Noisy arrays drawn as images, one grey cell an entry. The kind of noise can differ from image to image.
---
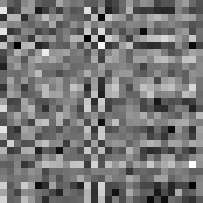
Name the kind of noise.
low rank plus noise
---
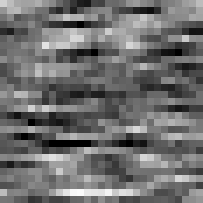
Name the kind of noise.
streaked along the rows
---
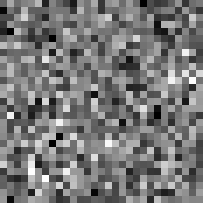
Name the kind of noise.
independent entries
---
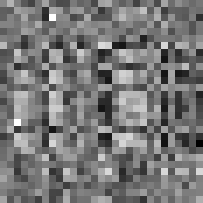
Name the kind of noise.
low rank plus noise
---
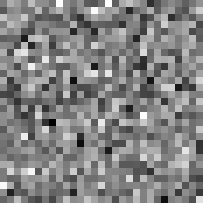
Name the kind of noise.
independent entries
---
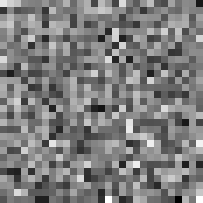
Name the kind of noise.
low rank plus noise
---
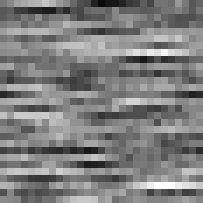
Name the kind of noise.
streaked along the rows
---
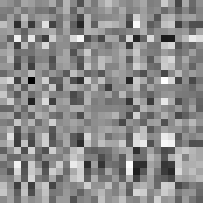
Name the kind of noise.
low rank plus noise
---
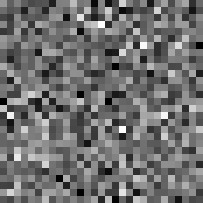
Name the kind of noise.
independent entries
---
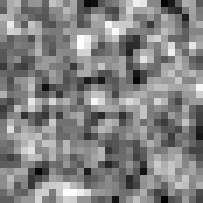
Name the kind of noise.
blotchy
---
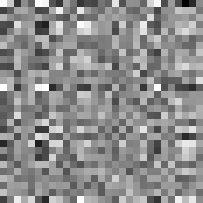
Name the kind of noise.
low rank plus noise
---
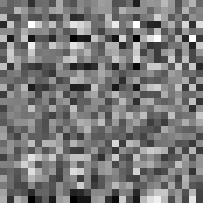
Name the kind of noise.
low rank plus noise
